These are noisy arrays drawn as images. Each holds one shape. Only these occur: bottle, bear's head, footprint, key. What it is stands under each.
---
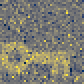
key
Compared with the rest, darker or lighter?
lighter
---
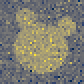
bear's head
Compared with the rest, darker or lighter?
lighter
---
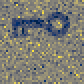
key
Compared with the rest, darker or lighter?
darker
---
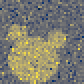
bear's head
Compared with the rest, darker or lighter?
lighter
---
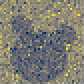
bear's head
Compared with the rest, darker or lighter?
darker
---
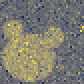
bear's head
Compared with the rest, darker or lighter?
lighter
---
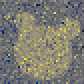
bear's head
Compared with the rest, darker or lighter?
lighter
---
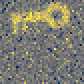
key
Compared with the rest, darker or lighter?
lighter
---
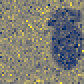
footprint
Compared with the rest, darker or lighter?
darker
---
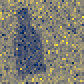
bottle
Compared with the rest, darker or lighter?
darker
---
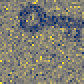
key
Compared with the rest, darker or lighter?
darker
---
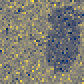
footprint
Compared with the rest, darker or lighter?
darker
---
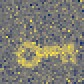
key
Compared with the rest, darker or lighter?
lighter
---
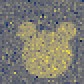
bear's head
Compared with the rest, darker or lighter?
lighter
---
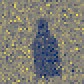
bottle
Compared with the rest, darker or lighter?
darker
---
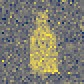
bottle
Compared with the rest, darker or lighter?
lighter
